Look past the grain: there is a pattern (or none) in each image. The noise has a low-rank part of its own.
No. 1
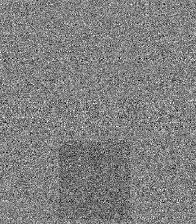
one block
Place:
bottom middle
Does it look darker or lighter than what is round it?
darker
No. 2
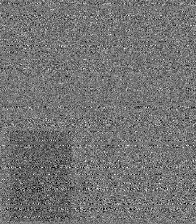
one block
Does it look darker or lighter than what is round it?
darker
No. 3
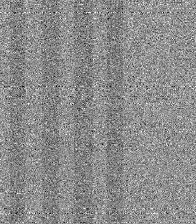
bands of columns
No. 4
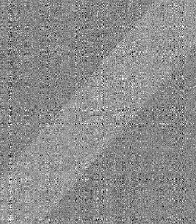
a diagonal band
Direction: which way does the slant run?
bottom left to top right
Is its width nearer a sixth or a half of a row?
a half
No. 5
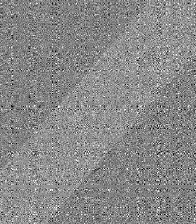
a diagonal band
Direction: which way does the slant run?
bottom left to top right
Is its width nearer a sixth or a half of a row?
a half
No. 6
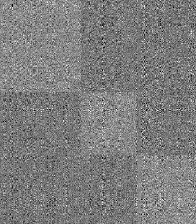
blocks along the diagonal
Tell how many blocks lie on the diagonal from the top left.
3
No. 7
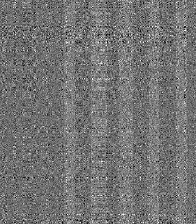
bands of columns
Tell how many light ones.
5
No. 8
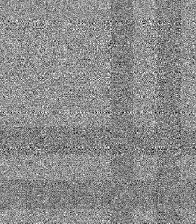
bands of rows crossing bands of columns
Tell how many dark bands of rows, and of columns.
2 and 2
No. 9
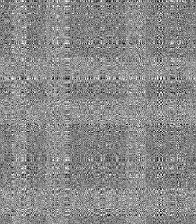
bands of rows crossing bands of columns
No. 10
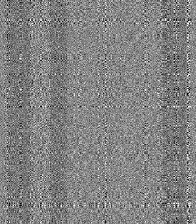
bands of columns
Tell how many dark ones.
3
